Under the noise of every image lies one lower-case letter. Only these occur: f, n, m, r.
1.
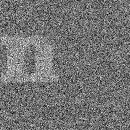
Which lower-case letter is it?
n
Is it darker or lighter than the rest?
lighter
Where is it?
middle left
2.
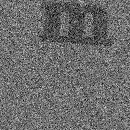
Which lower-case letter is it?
m
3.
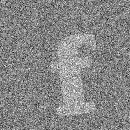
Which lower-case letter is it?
f
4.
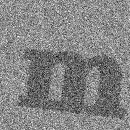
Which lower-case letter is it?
m
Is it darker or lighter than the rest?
darker
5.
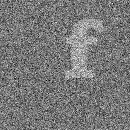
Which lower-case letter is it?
f
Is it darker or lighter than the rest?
lighter
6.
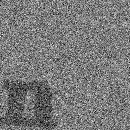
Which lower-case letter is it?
n
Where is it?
bottom left
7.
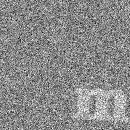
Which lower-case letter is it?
m
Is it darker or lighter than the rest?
lighter
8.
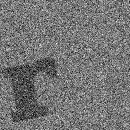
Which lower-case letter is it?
r
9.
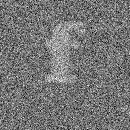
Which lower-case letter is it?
f
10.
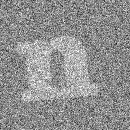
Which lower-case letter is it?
n
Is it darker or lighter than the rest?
lighter
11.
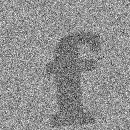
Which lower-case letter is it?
f
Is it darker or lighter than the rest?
darker
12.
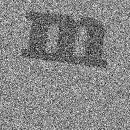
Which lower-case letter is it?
m
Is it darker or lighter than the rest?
darker
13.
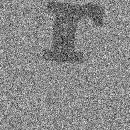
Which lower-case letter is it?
r
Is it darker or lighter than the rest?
darker
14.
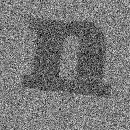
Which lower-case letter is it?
n
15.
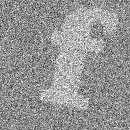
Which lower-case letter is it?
f
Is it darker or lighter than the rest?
lighter
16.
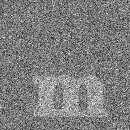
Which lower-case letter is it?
m
